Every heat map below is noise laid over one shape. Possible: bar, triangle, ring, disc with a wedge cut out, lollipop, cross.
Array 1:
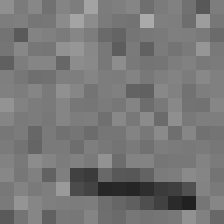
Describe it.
dark bar
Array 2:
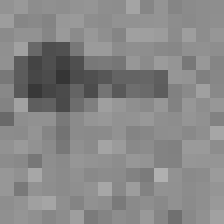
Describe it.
dark lollipop
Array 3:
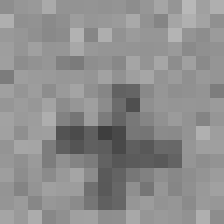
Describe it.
dark cross
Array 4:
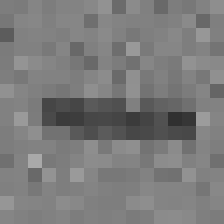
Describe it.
dark bar
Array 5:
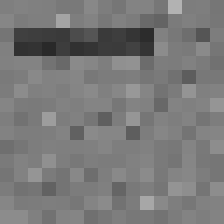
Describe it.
dark bar
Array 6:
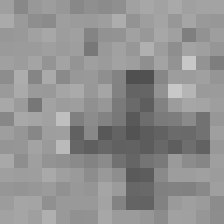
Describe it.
dark cross
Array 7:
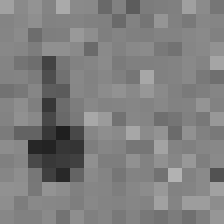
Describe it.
dark lollipop
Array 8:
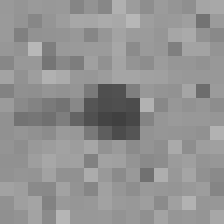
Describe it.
dark lollipop
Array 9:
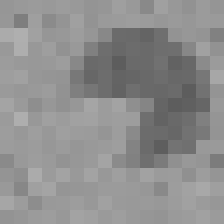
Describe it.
dark disc with a wedge cut out
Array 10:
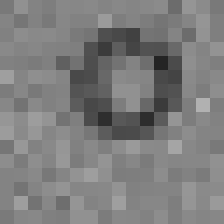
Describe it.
dark ring
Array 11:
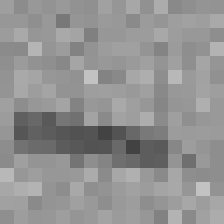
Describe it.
dark bar
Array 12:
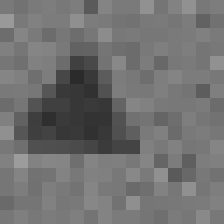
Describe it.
dark triangle
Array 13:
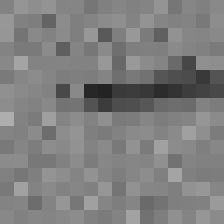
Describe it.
dark bar
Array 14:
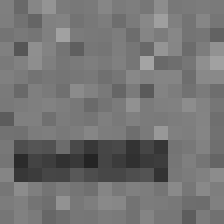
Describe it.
dark bar
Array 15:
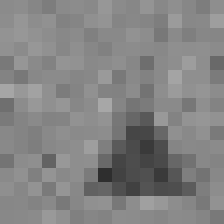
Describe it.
dark triangle
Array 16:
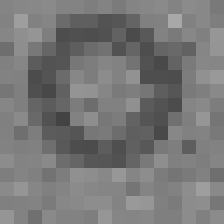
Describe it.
dark ring
